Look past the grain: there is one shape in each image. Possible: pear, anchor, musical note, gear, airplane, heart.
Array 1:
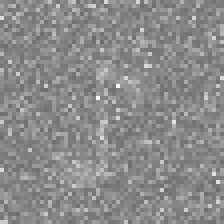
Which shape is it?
musical note
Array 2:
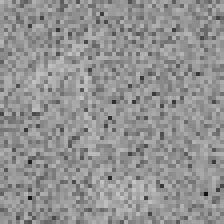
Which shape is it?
musical note
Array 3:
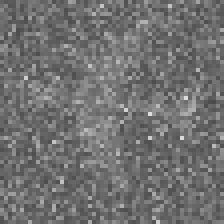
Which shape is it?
airplane
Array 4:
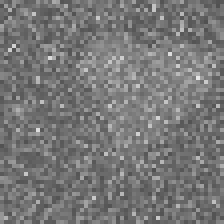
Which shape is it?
heart
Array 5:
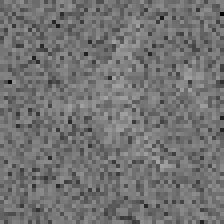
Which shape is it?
airplane
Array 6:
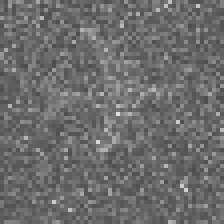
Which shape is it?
airplane
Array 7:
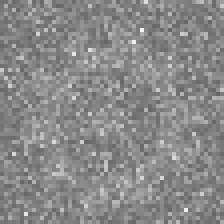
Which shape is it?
gear
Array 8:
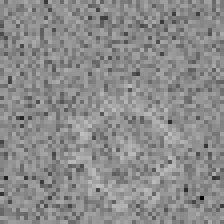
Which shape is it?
gear
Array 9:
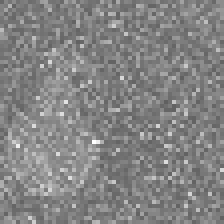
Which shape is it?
pear
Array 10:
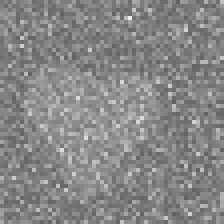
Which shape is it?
heart
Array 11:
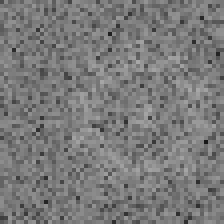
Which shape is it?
gear
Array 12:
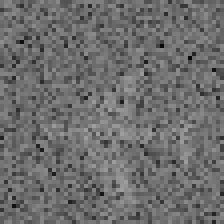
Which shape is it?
airplane
